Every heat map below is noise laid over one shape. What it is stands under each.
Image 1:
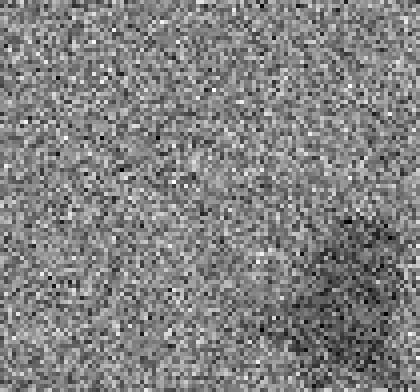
bell
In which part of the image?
bottom right
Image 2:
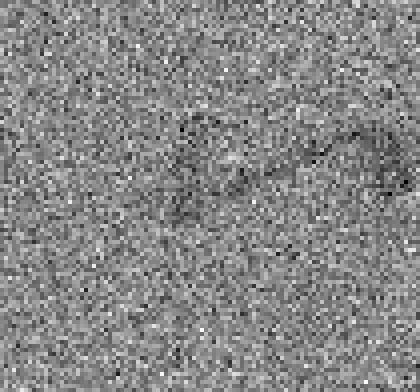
musical note
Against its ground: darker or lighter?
darker
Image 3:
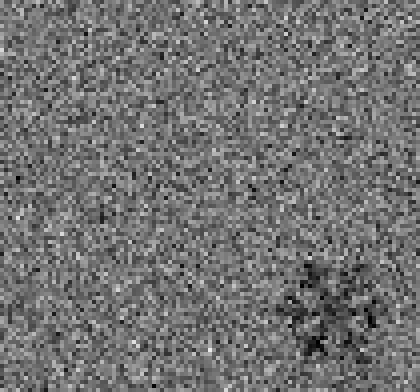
snowflake
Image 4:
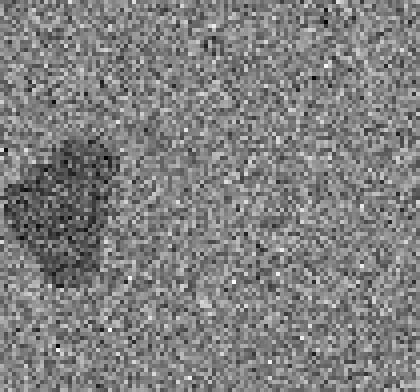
cloud
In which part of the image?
middle left
